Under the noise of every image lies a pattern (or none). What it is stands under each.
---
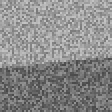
a sharp edge
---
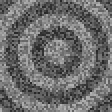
rings round one point
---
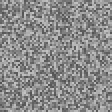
only noise
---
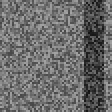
one vertical stripe
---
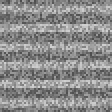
horizontal stripes
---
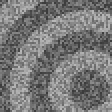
rings round one point
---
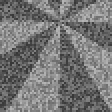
spokes from one point
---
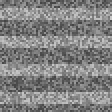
horizontal stripes
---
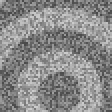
rings round one point
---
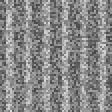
vertical stripes
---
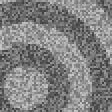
rings round one point
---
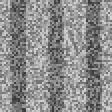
vertical stripes
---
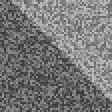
a sharp edge
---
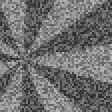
spokes from one point
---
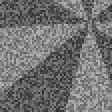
spokes from one point
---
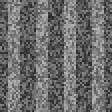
vertical stripes
